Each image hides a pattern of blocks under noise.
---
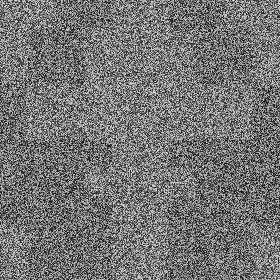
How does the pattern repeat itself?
left and right mirror each other
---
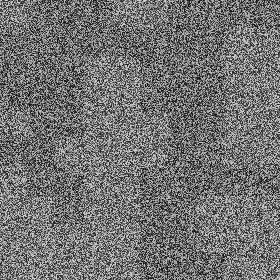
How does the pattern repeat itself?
no symmetry
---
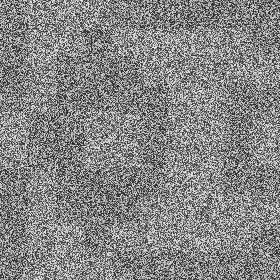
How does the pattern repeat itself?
top and bottom mirror each other
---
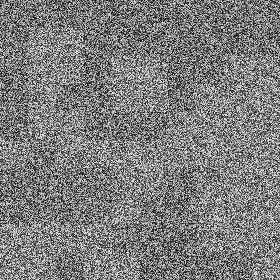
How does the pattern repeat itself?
no symmetry
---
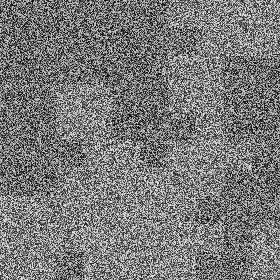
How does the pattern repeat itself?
no symmetry
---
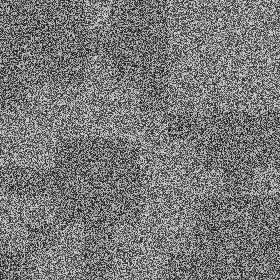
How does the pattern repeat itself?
mirrored about the diagonal from the bottom left
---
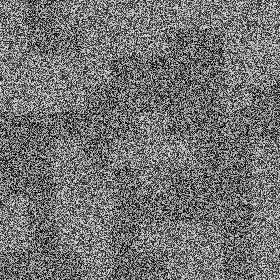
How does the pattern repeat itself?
no symmetry
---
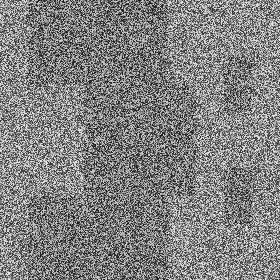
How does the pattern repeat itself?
top and bottom mirror each other
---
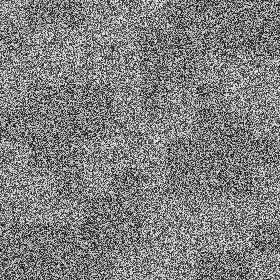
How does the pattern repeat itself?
the same after a half turn
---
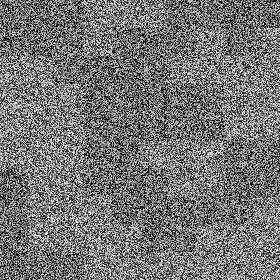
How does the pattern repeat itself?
no symmetry
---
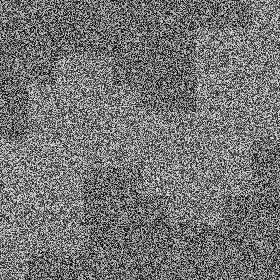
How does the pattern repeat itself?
the same after a half turn
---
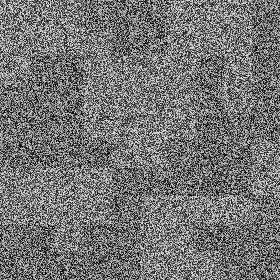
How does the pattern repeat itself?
no symmetry
